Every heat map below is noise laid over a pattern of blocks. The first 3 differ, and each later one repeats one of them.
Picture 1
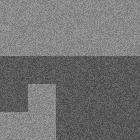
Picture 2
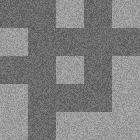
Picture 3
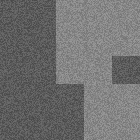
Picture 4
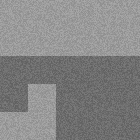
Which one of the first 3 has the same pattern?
1
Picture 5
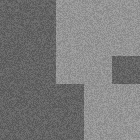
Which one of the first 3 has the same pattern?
3
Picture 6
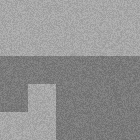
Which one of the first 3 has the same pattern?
1
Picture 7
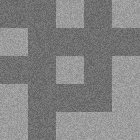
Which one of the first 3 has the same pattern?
2
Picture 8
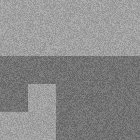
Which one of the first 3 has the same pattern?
1
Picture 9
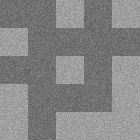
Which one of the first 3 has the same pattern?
2
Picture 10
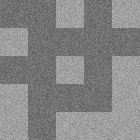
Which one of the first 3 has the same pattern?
2
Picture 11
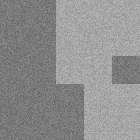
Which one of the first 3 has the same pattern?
3
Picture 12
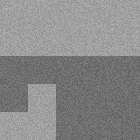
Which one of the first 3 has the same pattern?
1
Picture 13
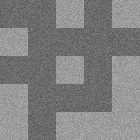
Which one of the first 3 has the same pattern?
2
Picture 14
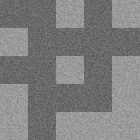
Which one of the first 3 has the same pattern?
2
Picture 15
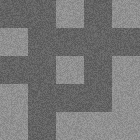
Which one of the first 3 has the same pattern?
2
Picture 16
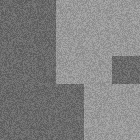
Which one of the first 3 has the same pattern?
3
